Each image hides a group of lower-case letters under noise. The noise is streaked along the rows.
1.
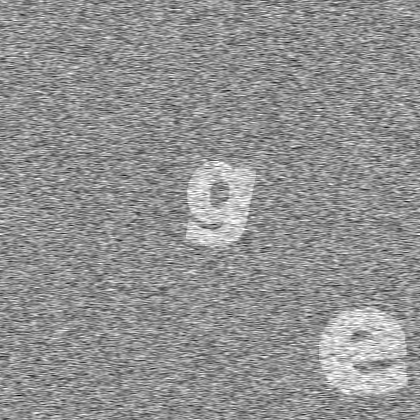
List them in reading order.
centre: g; bottom right: e
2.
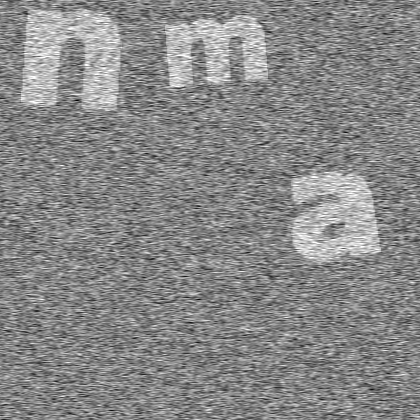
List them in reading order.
top left: n; top middle: m; middle right: a
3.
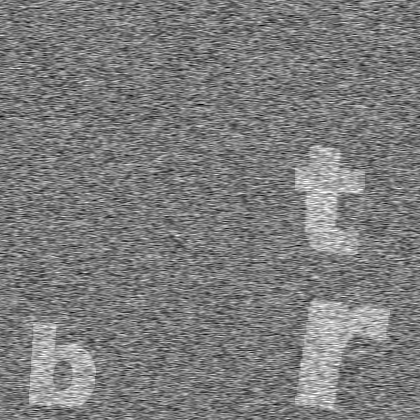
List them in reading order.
middle right: t; bottom left: b; bottom right: r
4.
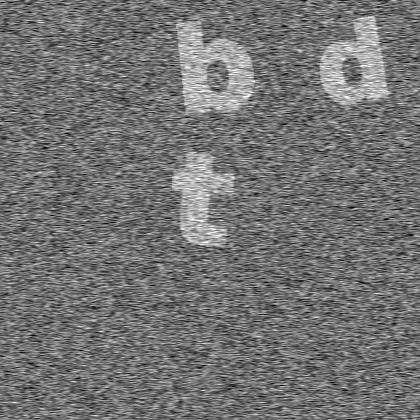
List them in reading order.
top middle: b; top right: d; centre: t
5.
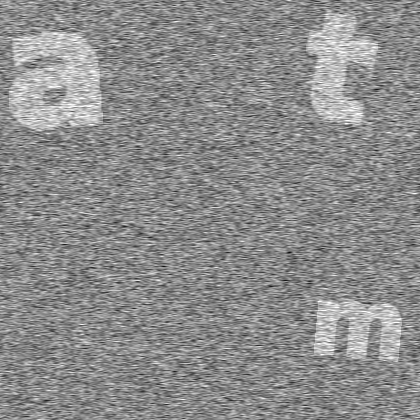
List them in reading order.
top left: a; top right: t; bottom right: m
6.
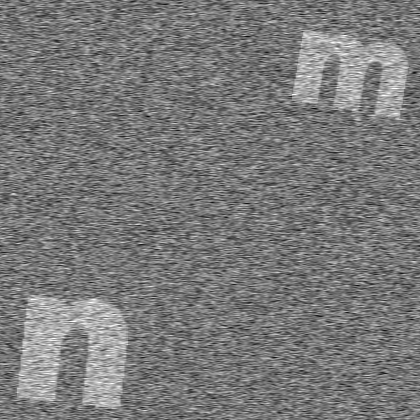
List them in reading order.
top right: m; bottom left: n
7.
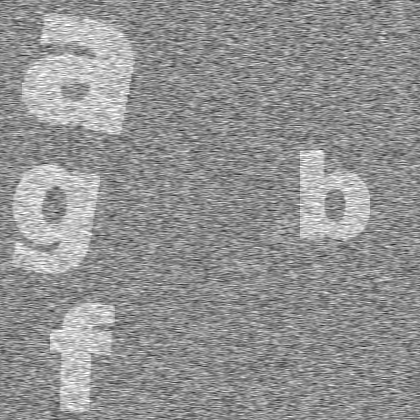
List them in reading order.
top left: a; middle left: g; middle right: b; bottom left: f
